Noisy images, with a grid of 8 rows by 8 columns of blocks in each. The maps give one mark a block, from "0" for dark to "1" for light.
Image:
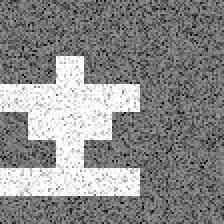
0 0 0 0 0 0 0 0
0 0 0 0 0 0 0 0
0 0 1 0 0 0 0 0
1 1 1 1 1 0 0 0
0 1 1 1 0 0 0 0
0 0 1 0 0 0 0 0
1 1 1 1 1 0 0 0
0 0 0 0 0 0 0 0
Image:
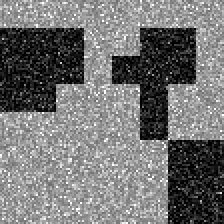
1 1 1 1 1 1 1 1
0 0 0 1 1 0 0 1
0 0 0 1 0 0 0 1
0 0 1 1 1 0 1 1
1 1 1 1 1 0 1 1
1 1 1 1 1 1 0 0
1 1 1 1 1 1 0 0
1 1 1 1 1 1 0 0
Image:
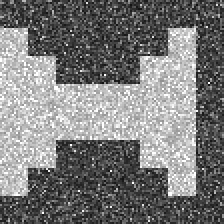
0 0 0 0 0 0 0 0
1 0 0 0 0 0 1 0
1 1 0 0 0 1 1 0
1 1 1 1 1 1 1 0
1 1 1 1 1 1 1 0
1 1 0 0 0 1 1 0
1 0 0 0 0 0 1 0
0 0 0 0 0 0 0 0
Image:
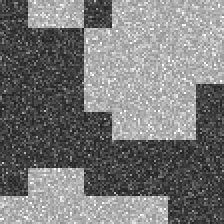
0 1 1 0 1 1 1 1
0 0 0 1 1 1 1 1
0 0 0 1 1 1 1 1
0 0 0 1 1 1 1 0
0 0 0 0 1 1 1 0
0 0 0 0 0 0 0 0
0 1 1 0 0 0 0 0
1 1 1 1 1 1 0 0
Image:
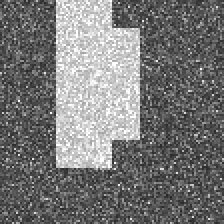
0 0 1 1 0 0 0 0
0 0 1 1 1 0 0 0
0 0 1 1 1 0 0 0
0 0 1 1 1 0 0 0
0 0 1 1 1 0 0 0
0 0 1 1 0 0 0 0
0 0 0 0 0 0 0 0
0 0 0 0 0 0 0 0
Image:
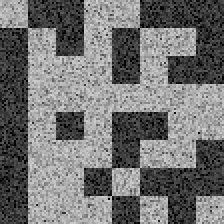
1 0 0 1 1 0 0 0
0 1 0 1 0 1 1 0
0 1 1 1 0 1 0 0
0 1 1 1 1 1 1 1
0 1 0 1 0 0 1 1
0 1 1 1 0 1 1 0
0 1 1 0 1 0 0 0
0 1 1 1 0 1 0 1
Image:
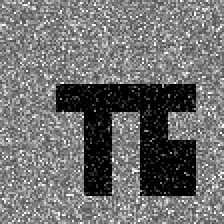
1 1 1 1 1 1 1 1
1 1 1 1 1 1 1 1
1 1 1 1 1 1 1 1
1 1 0 0 0 0 0 1
1 1 1 0 1 0 1 1
1 1 1 0 1 0 0 1
1 1 1 0 1 0 0 1
1 1 1 1 1 1 1 1
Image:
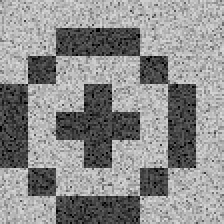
1 1 1 1 1 1 1 1
1 1 0 0 0 1 1 1
1 0 1 1 1 0 1 1
0 1 1 0 1 1 0 1
0 1 0 0 0 1 0 1
0 1 1 0 1 1 0 1
1 0 1 1 1 0 1 1
1 1 0 0 0 1 1 1
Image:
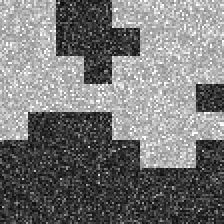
1 1 0 0 1 1 1 1
1 1 0 0 0 1 1 1
1 1 1 0 1 1 1 1
1 1 1 1 1 1 1 0
1 0 0 0 1 1 1 1
0 0 0 0 0 1 1 0
0 0 0 0 0 0 0 0
0 0 0 0 0 0 0 0
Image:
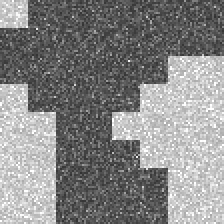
1 0 0 0 0 0 0 0
0 0 0 0 0 0 0 0
0 0 0 0 0 0 1 1
1 0 0 0 0 1 1 1
1 1 0 0 1 1 1 1
1 1 0 0 0 1 1 1
1 1 0 0 0 0 1 1
1 1 0 0 0 0 1 1
